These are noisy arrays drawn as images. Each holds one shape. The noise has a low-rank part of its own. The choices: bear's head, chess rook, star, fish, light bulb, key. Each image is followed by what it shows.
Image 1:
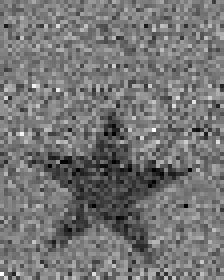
star
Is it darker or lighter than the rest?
darker
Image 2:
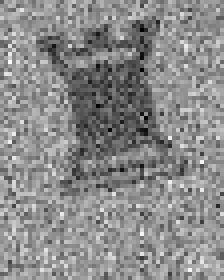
chess rook
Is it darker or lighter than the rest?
darker
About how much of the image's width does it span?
two thirds
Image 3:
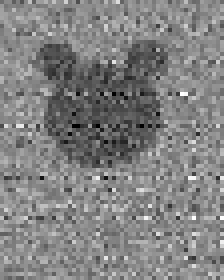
bear's head
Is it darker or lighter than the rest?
darker
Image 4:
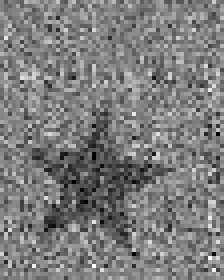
star
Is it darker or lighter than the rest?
darker
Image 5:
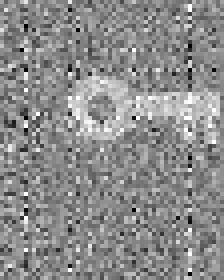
key
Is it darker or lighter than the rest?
lighter
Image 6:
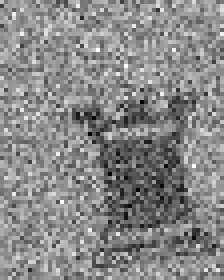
chess rook
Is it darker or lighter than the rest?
darker
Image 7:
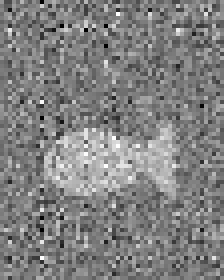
fish
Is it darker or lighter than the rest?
lighter
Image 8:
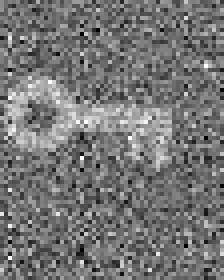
key
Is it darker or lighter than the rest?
lighter
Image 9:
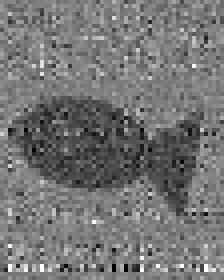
fish
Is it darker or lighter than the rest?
darker
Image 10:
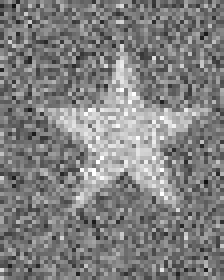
star
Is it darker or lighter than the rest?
lighter
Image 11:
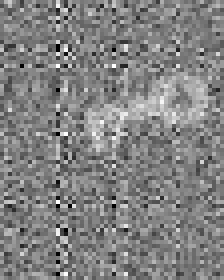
key
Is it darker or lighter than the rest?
lighter
